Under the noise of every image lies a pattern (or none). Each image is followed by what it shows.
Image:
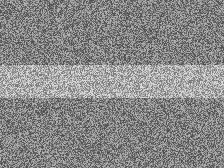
one horizontal stripe
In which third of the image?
middle
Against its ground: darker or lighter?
lighter
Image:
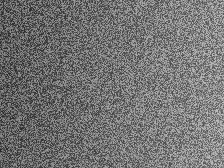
a smooth slope
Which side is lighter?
right
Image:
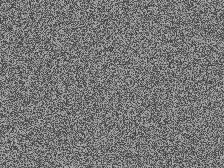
only noise
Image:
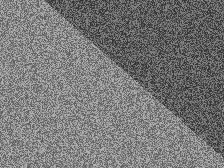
a sharp edge
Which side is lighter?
bottom left
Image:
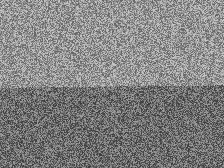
a sharp edge
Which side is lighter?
top
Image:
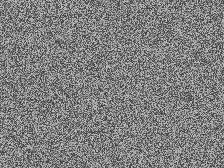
only noise
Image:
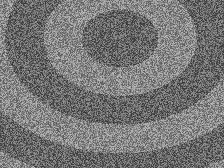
rings round one point
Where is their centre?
top middle
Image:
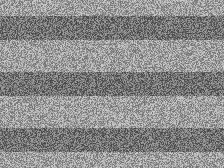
horizontal stripes
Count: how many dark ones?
3
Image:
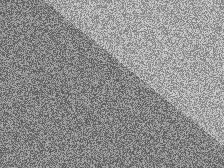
a sharp edge
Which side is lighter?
top right
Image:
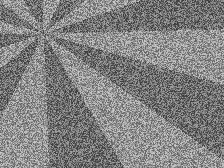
spokes from one point
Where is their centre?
top left
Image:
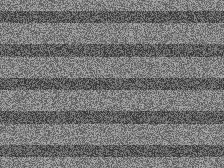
horizontal stripes
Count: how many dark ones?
5
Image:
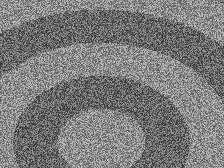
rings round one point
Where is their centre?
bottom middle
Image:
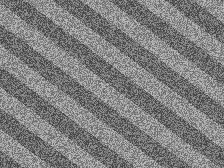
diagonal stripes
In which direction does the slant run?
top left to bottom right
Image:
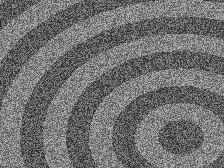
rings round one point
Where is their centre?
bottom right
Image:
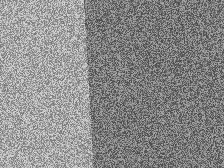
a sharp edge
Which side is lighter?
left
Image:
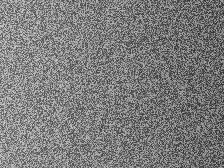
a smooth slope
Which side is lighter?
left
